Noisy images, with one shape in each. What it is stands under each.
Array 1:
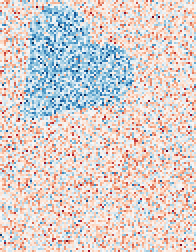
heart
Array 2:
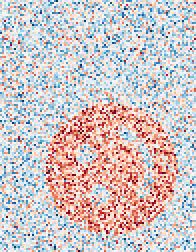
smiling face
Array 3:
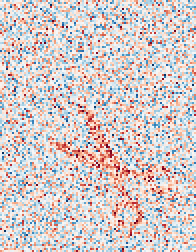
pair of scissors
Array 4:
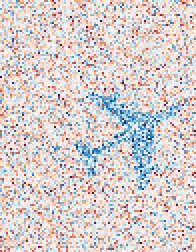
airplane
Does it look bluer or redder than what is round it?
bluer
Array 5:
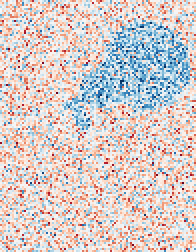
pear
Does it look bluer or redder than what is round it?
bluer
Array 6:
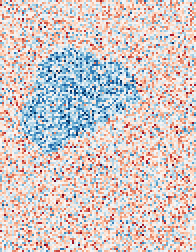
cloud
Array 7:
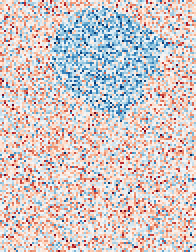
ghost
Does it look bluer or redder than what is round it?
bluer
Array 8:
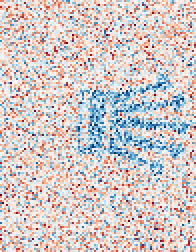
chess queen
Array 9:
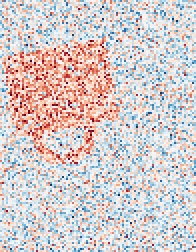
cup
